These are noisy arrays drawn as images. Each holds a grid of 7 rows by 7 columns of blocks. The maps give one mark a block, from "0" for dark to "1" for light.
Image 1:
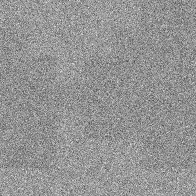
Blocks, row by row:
1111100
0111000
0010000
0000000
0010000
0011100
1111111
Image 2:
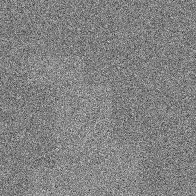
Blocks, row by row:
0000000
0000000
0110000
0011000
0011000
0011100
0111100
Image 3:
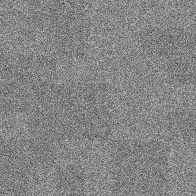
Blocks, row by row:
1001111
1101100
0011110
0000111
1000110
0011001
0101001
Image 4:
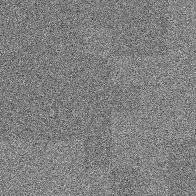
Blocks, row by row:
0000001
0001001
0000111
0000011
0000111
1110110
1111010
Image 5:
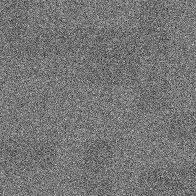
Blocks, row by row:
0111101
0000001
1110011
1111101
1111110
0010111
1110100
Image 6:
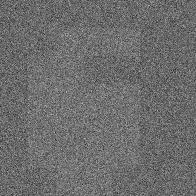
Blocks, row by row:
0000000
0011100
0110000
0111100
0111100
0111100
0011000
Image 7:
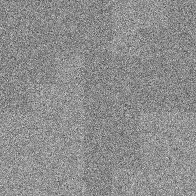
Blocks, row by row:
0000110
0000100
0010000
0110000
1110011
1110011
1110111
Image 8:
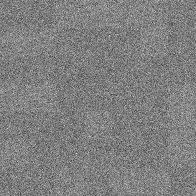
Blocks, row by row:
0011110
1100010
0000000
1100001
0001001
1000001
0010110
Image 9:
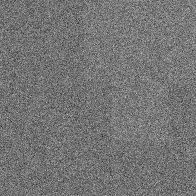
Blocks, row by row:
0001111
0001111
0001111
0000110
0000110
0000000
0000000
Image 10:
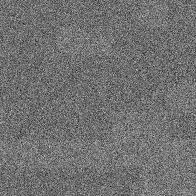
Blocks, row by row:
0000010
0011000
0000000
0000001
0000110
1111111
0000011
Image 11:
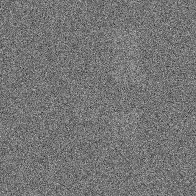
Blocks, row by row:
0000000
0000100
0000100
0000000
0000100
0000000
0000000
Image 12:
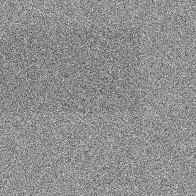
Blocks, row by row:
1111111
0000011
0000011
0000011
1111111
1111111
1111111
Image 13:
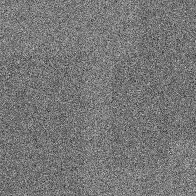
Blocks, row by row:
1111100
1111100
0001000
0001000
0001000
0001001
0001111
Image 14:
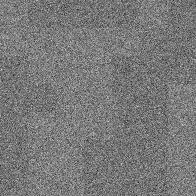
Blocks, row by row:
1000010
1111100
0111000
0011001
0111001
0110001
0110001
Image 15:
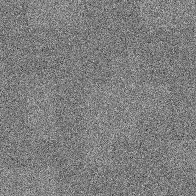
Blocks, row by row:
0110011
0000000
0000100
0101110
0101100
0001001
1100000
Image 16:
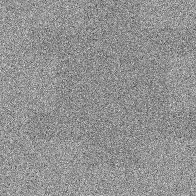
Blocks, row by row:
1110011
1000000
1100001
1100001
1000000
1110011
1111111
